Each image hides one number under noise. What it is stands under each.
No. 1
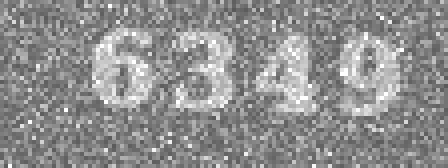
6349
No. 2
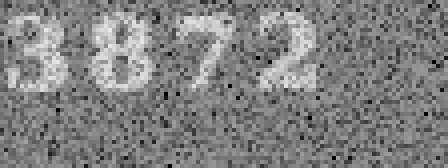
3872
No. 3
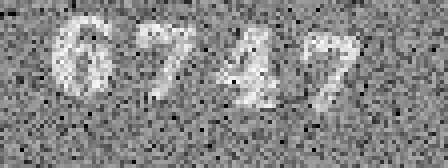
6747
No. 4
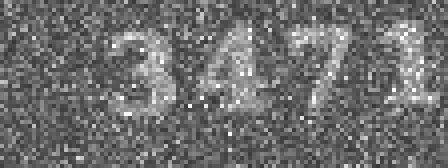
3471
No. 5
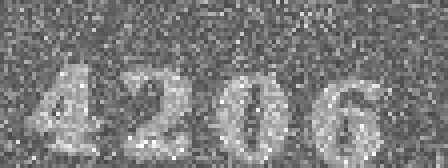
4206
